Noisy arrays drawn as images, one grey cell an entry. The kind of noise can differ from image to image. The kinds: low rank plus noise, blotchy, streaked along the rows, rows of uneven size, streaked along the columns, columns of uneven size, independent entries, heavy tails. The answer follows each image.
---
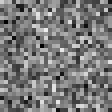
independent entries
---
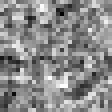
blotchy
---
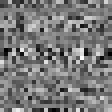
rows of uneven size
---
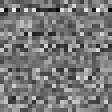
rows of uneven size
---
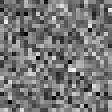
independent entries
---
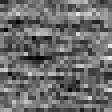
streaked along the rows
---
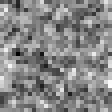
blotchy
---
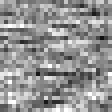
streaked along the rows
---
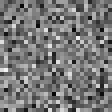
independent entries
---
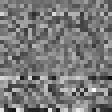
rows of uneven size
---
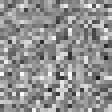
low rank plus noise
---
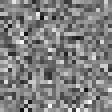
independent entries
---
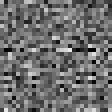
low rank plus noise
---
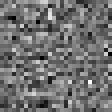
low rank plus noise
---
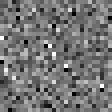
heavy tails
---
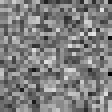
low rank plus noise
